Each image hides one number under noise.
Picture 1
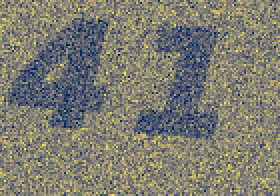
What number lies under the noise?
41
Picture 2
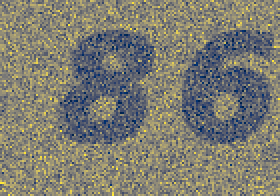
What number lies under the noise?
86
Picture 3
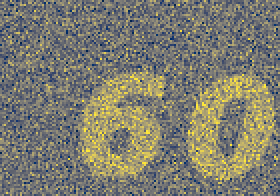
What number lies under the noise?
60
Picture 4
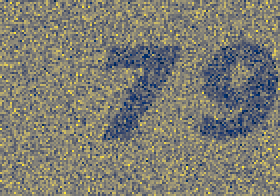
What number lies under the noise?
79
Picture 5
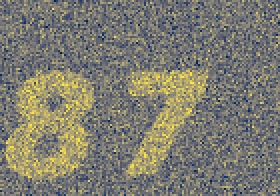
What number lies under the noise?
87
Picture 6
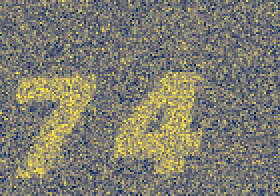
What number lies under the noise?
74
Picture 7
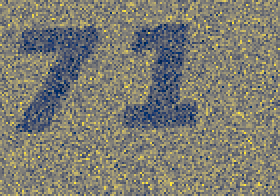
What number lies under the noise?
71
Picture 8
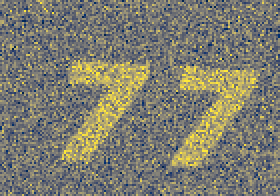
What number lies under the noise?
77
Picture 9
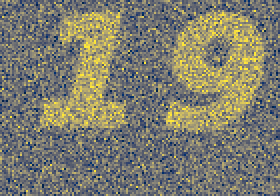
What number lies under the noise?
19
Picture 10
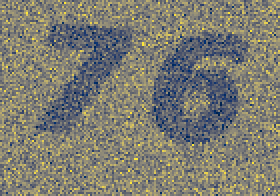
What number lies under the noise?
76
